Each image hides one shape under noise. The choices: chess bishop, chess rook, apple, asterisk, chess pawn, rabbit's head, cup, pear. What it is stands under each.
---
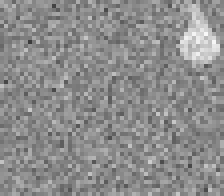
pear
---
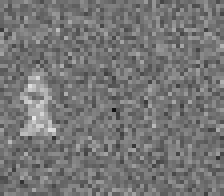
chess bishop
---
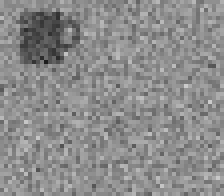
cup
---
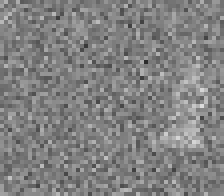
chess bishop
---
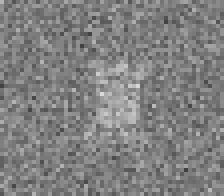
chess rook
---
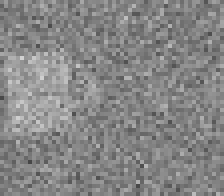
cup
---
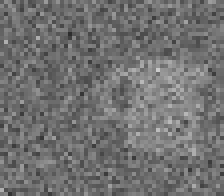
cup
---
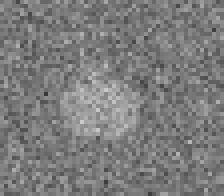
apple
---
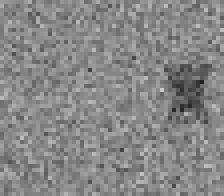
chess rook
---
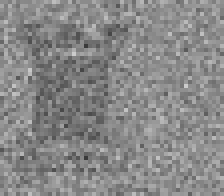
chess rook
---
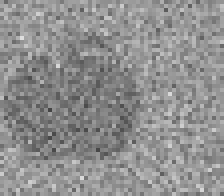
apple
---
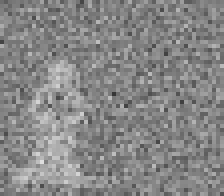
chess bishop
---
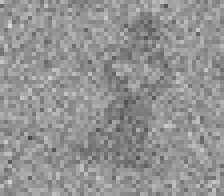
chess bishop
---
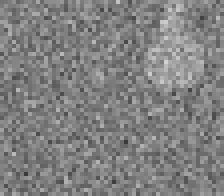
pear
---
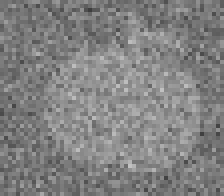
apple
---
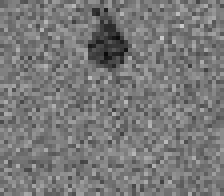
pear
